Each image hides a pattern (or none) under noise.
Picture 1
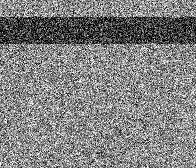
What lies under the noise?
one horizontal stripe
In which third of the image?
top
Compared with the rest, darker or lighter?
darker
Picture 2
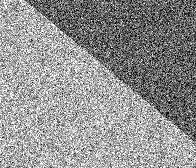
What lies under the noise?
a sharp edge
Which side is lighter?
bottom left
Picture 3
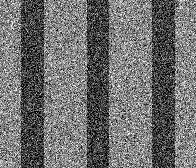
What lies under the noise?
vertical stripes
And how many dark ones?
3
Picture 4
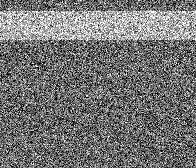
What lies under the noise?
one horizontal stripe
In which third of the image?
top
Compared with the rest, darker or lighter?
lighter
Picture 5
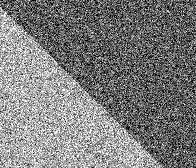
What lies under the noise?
a sharp edge
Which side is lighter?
bottom left
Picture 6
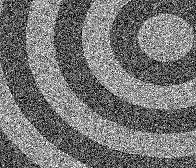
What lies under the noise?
rings round one point
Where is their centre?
top right
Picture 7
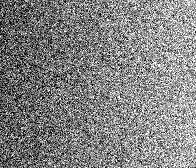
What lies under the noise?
a smooth slope
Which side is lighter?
right
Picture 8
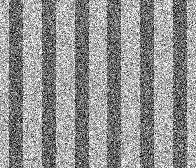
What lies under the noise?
vertical stripes
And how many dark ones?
6
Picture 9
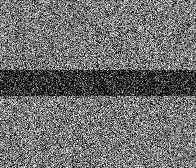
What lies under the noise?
one horizontal stripe
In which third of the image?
middle
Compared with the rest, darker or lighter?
darker
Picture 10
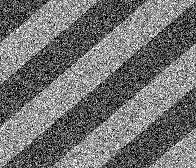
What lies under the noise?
diagonal stripes
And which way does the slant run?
bottom left to top right
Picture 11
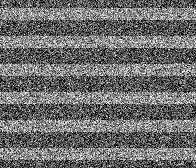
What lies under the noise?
horizontal stripes
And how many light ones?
6
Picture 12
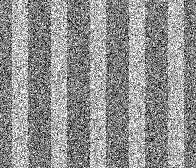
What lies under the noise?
vertical stripes
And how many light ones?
5
